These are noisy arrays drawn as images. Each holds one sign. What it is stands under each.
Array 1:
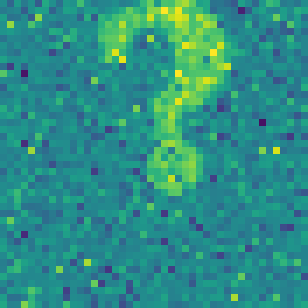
question mark
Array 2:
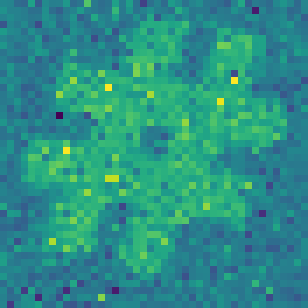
hash sign
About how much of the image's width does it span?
nearly all
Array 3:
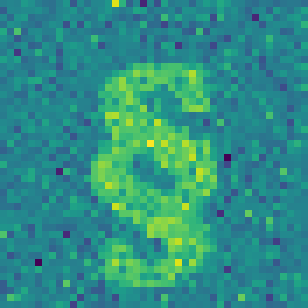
section sign
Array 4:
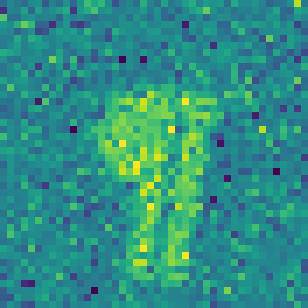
pilcrow
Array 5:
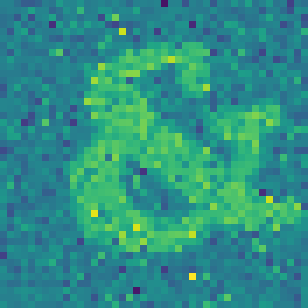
ampersand
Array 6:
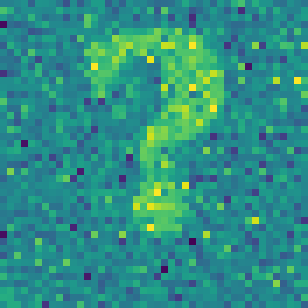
question mark
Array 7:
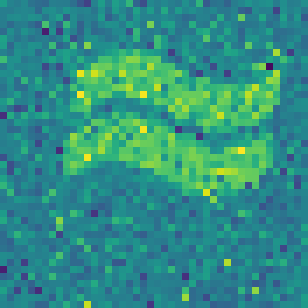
approximately sign
